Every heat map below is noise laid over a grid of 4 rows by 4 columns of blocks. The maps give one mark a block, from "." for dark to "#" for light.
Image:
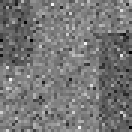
. # # #
. # # .
# # # .
# # # .
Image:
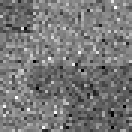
. # # #
# # # #
# . . .
# # . .
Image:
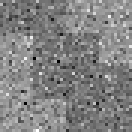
. . # #
# . . #
# . . .
# # . .
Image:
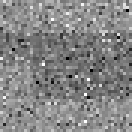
# # # #
. . . .
# . . .
# # # #
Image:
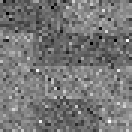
. . # #
# . . .
# # # #
# . . #
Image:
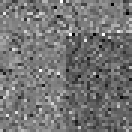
# # # #
# # . .
# # . .
# # . .
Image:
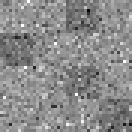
# # . #
. # # #
# # . #
# # # .
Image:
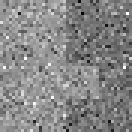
# # . .
# # . .
# # # .
# # . .
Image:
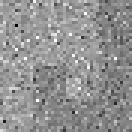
# # # .
# # # .
# . # .
# . . .
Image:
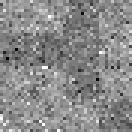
# # . #
. . . #
# # . #
# # # .
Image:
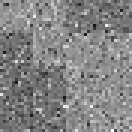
# # . .
. # # #
. . # #
. . # #
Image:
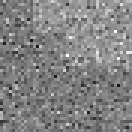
. # # #
. . # #
. . . .
. . . .
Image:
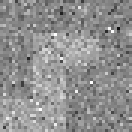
. . . .
. # # .
. # . .
# # . .
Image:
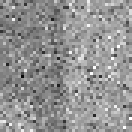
. . # #
. . # #
. . # #
# . # #
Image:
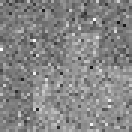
. . . .
. . # .
. # # #
. # # #
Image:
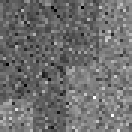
. . . #
. . . #
. . # #
# . # #
